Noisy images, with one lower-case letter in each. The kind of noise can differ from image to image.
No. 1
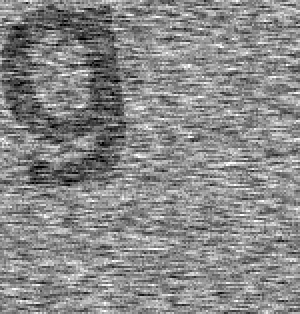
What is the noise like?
streaked along the rows
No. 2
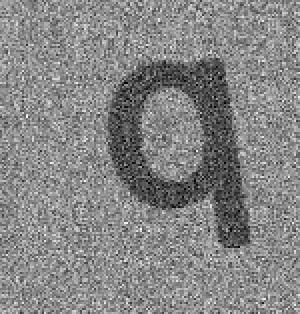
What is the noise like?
low rank plus noise
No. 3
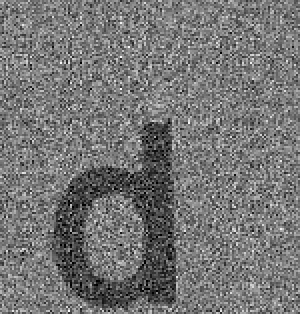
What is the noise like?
low rank plus noise
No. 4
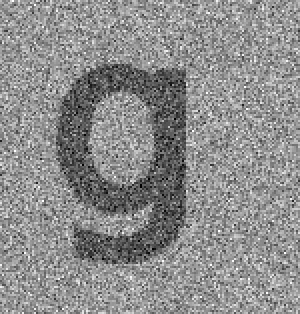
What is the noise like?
independent entries
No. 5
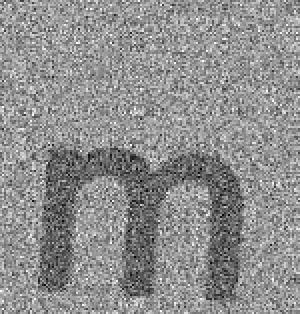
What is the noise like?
low rank plus noise
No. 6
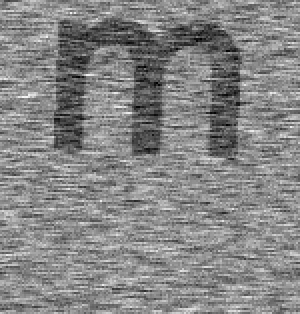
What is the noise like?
streaked along the rows
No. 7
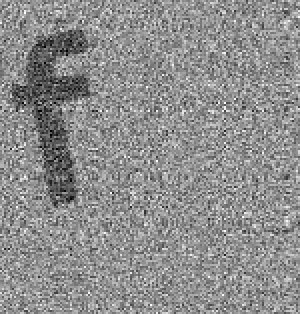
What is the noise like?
low rank plus noise
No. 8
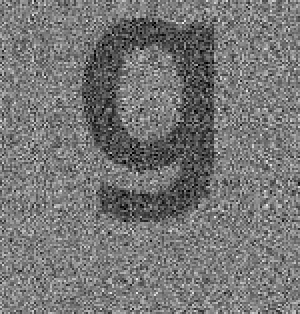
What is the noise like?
low rank plus noise
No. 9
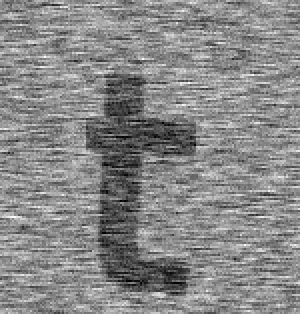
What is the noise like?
streaked along the rows
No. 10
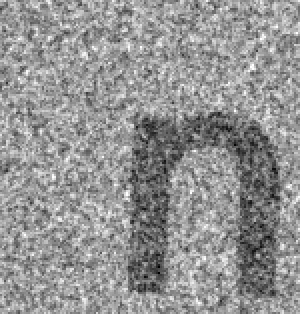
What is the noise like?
blotchy
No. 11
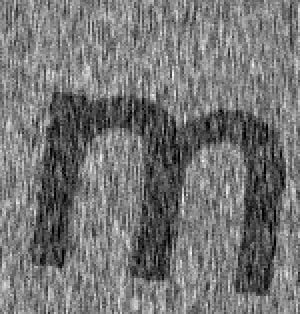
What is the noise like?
streaked along the columns
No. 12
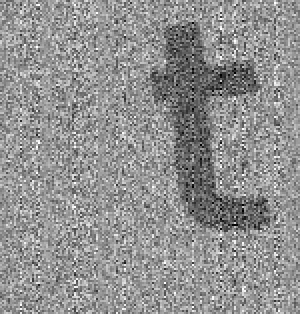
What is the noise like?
columns of uneven size
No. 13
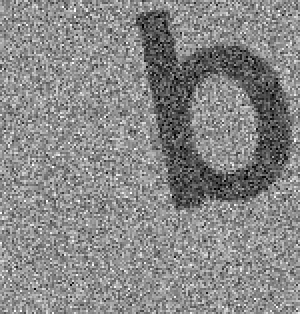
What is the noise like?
independent entries
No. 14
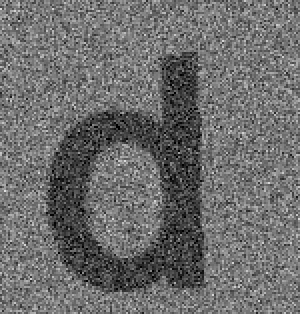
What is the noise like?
independent entries
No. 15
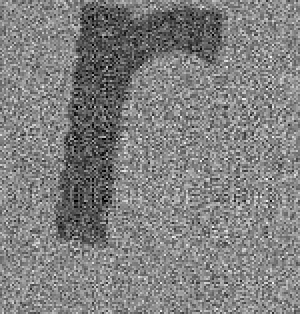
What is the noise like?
low rank plus noise
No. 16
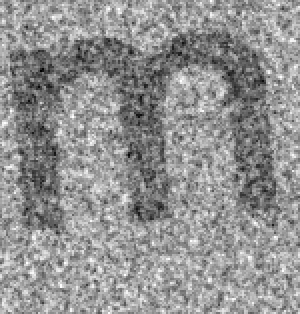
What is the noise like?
blotchy
